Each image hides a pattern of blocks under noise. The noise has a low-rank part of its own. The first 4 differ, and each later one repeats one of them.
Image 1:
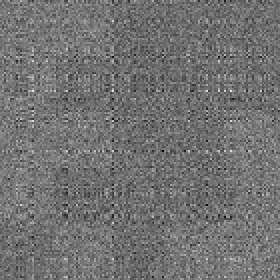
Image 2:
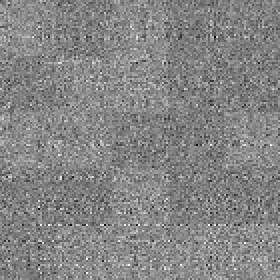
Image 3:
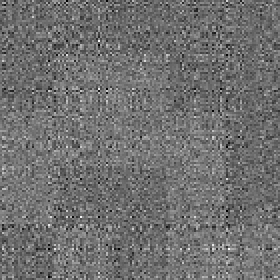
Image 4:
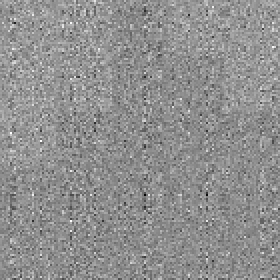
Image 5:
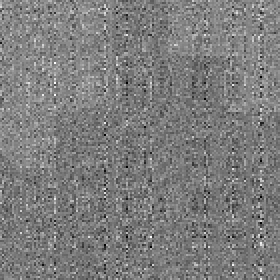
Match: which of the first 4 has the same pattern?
4
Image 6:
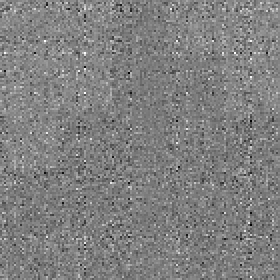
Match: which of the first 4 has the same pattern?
4
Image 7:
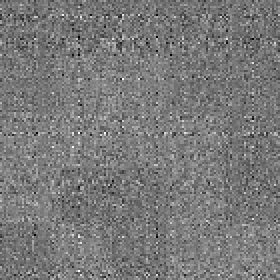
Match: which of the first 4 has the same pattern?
3
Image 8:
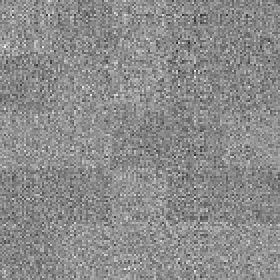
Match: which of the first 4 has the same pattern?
2
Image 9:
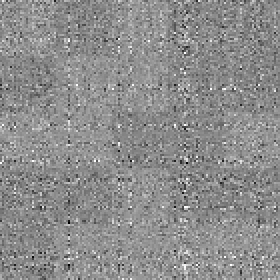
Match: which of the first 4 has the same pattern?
2
